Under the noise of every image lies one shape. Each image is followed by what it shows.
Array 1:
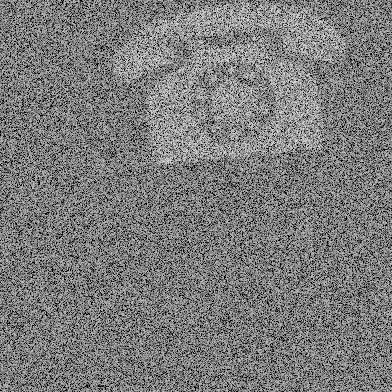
telephone
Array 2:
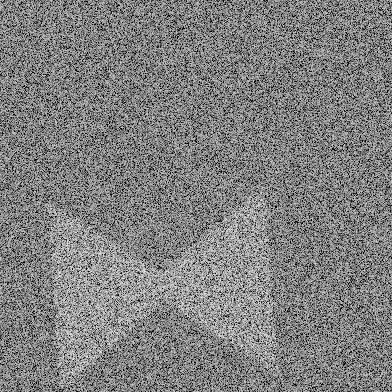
bow tie
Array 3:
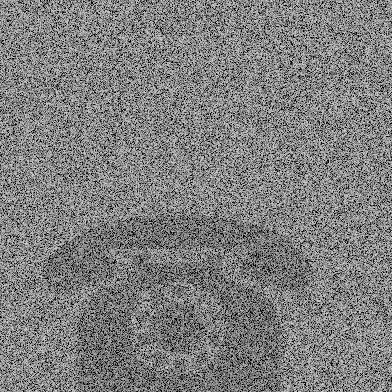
telephone
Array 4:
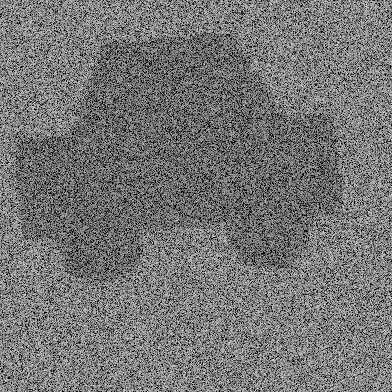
car
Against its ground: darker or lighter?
darker
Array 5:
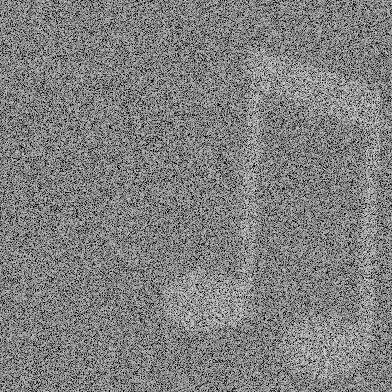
pair of musical notes
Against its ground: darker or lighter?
lighter
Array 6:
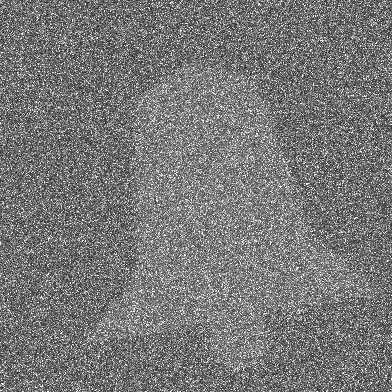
bell
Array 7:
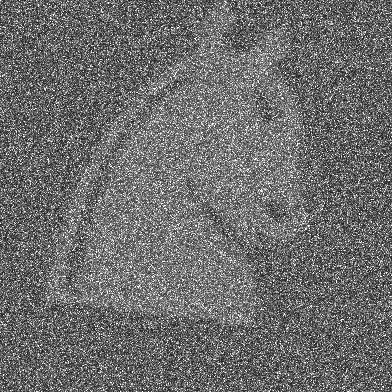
chess knight
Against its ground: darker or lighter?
lighter
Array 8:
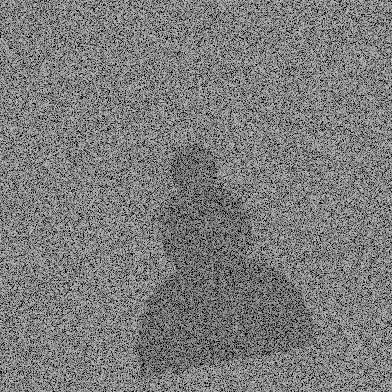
chess pawn
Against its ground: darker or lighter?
darker
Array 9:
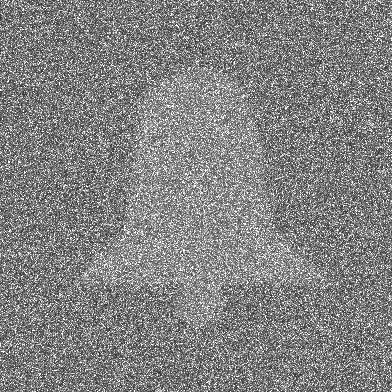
bell
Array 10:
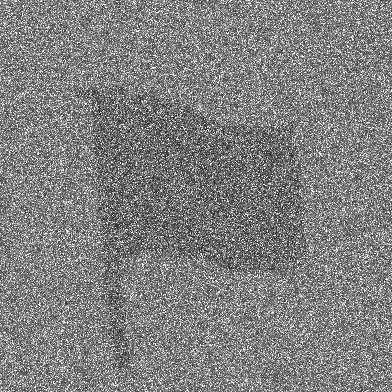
flag
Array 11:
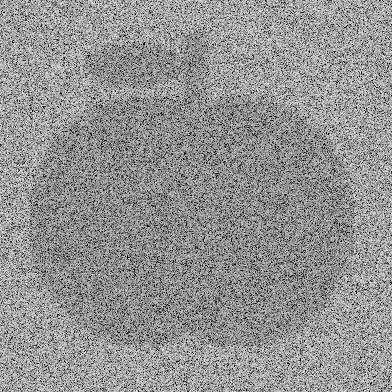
apple
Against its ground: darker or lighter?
darker
